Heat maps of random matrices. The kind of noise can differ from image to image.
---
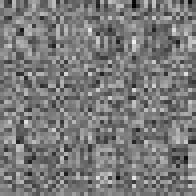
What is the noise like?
low rank plus noise
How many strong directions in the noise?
two
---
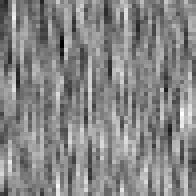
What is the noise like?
streaked along the columns
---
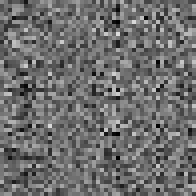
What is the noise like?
low rank plus noise
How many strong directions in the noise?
three or four
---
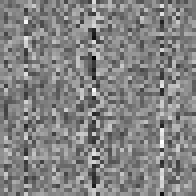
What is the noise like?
columns of uneven size
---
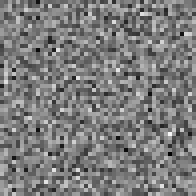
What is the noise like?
independent entries
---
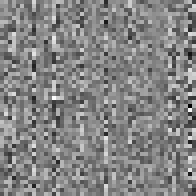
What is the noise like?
columns of uneven size
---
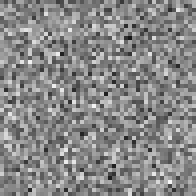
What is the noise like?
independent entries
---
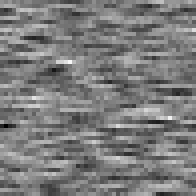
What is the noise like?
streaked along the rows
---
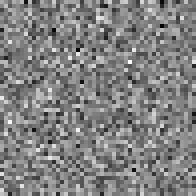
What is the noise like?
low rank plus noise
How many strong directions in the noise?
five to eight
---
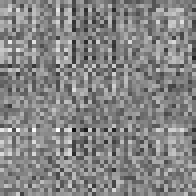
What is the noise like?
low rank plus noise
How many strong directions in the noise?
one
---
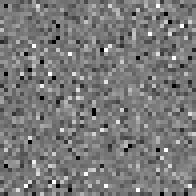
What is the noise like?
heavy tails
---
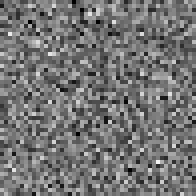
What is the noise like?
independent entries
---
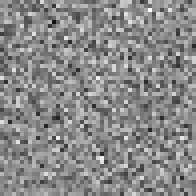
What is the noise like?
independent entries
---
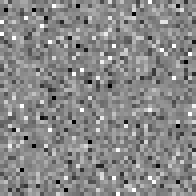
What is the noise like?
heavy tails
